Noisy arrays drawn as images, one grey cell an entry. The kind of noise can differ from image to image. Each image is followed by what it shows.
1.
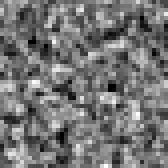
blotchy
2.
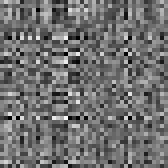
low rank plus noise
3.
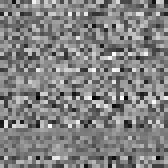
rows of uneven size
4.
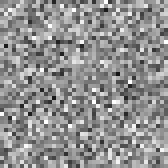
independent entries
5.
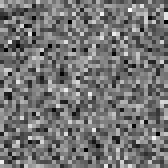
independent entries
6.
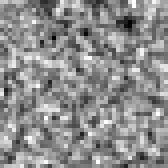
blotchy
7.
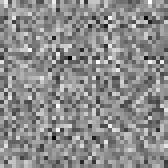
low rank plus noise
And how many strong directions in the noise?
five to eight
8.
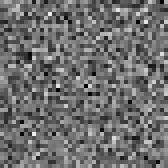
independent entries
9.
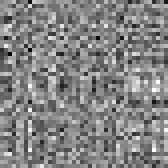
low rank plus noise
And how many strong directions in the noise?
two
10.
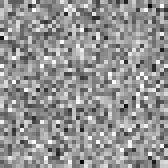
independent entries
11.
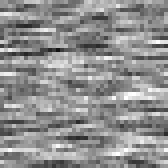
streaked along the rows
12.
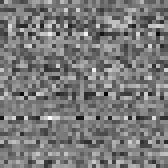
rows of uneven size
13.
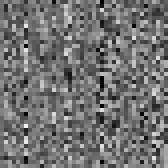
columns of uneven size
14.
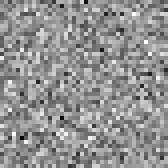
independent entries
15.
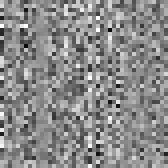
columns of uneven size
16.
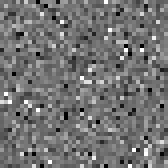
heavy tails
